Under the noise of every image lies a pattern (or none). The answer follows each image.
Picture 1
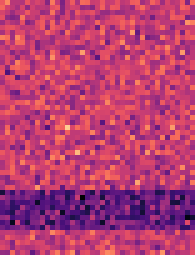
one horizontal stripe
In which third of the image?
bottom
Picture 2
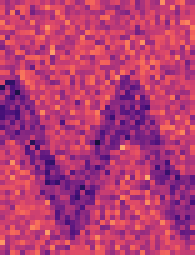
a wavy band
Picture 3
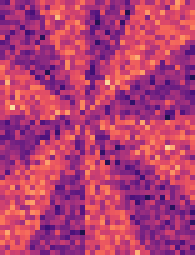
spokes from one point
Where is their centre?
centre
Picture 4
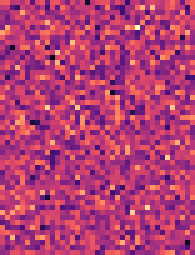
only noise
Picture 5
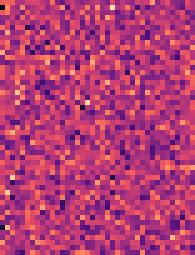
only noise
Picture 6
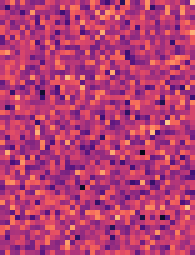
only noise
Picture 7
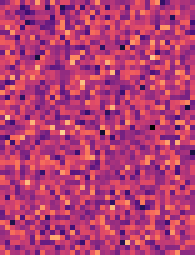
only noise
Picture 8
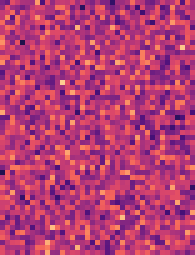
only noise
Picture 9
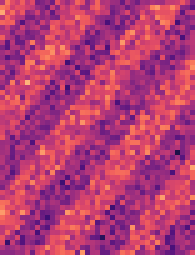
diagonal stripes
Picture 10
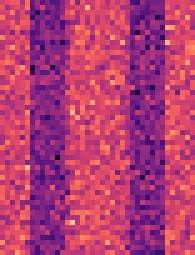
vertical stripes
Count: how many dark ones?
2
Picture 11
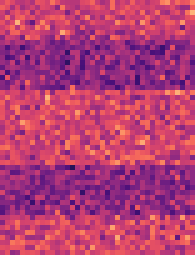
horizontal stripes
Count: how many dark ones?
2
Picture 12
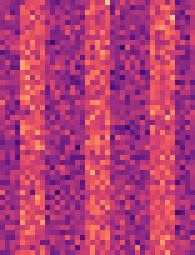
vertical stripes
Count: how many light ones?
3
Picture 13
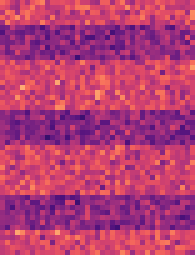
horizontal stripes
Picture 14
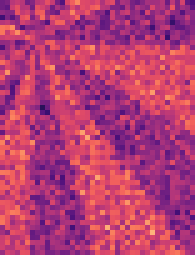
spokes from one point
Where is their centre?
top left
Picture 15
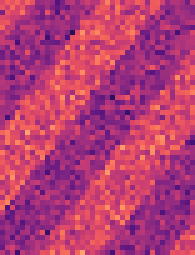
diagonal stripes
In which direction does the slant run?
bottom left to top right
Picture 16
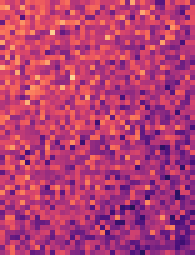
a smooth slope
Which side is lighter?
top left
